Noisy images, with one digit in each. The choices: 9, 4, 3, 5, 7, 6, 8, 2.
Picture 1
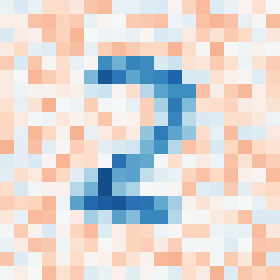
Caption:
blue 2
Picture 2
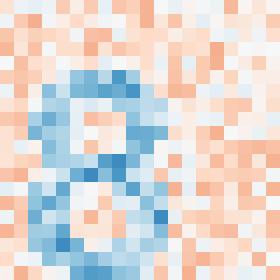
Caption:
blue 8
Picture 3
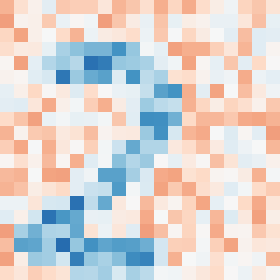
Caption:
blue 2
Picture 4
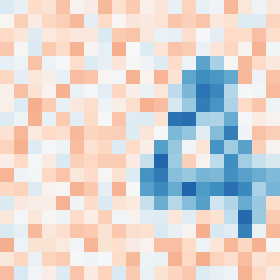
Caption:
blue 4
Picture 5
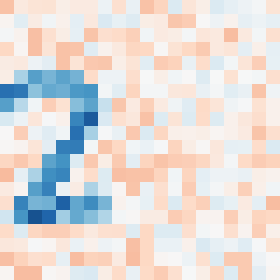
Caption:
blue 2
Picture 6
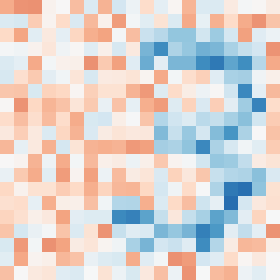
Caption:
blue 3
